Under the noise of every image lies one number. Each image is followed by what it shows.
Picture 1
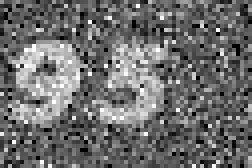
95
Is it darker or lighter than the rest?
lighter
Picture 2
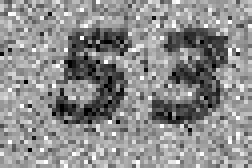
53
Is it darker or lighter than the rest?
darker
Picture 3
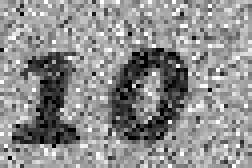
10
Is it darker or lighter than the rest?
darker
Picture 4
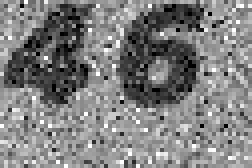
46
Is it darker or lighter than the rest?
darker
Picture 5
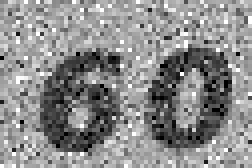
60
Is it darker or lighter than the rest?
darker
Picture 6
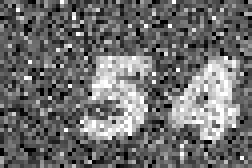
54
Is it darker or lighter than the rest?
lighter
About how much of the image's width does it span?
two thirds
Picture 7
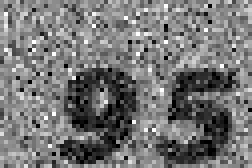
95
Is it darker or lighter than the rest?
darker
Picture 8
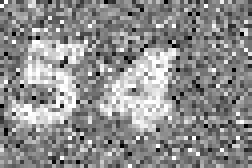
54
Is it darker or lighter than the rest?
lighter
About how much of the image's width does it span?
two thirds
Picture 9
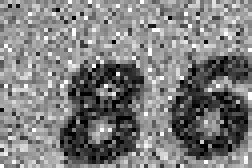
86
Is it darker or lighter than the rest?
darker
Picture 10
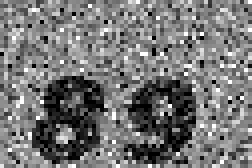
89
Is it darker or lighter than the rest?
darker
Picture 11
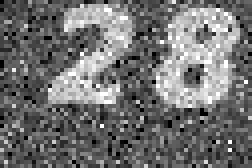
28
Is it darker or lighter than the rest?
lighter
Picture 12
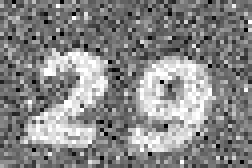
29
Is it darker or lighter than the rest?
lighter
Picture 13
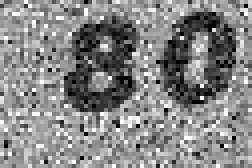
80
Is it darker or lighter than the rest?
darker
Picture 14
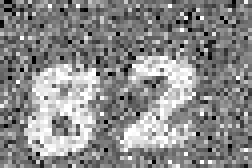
82
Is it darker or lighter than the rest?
lighter
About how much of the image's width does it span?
two thirds
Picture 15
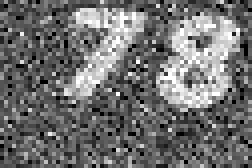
78
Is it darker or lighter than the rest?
lighter
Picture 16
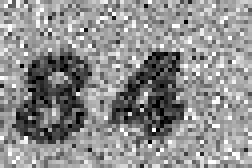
84
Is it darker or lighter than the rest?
darker
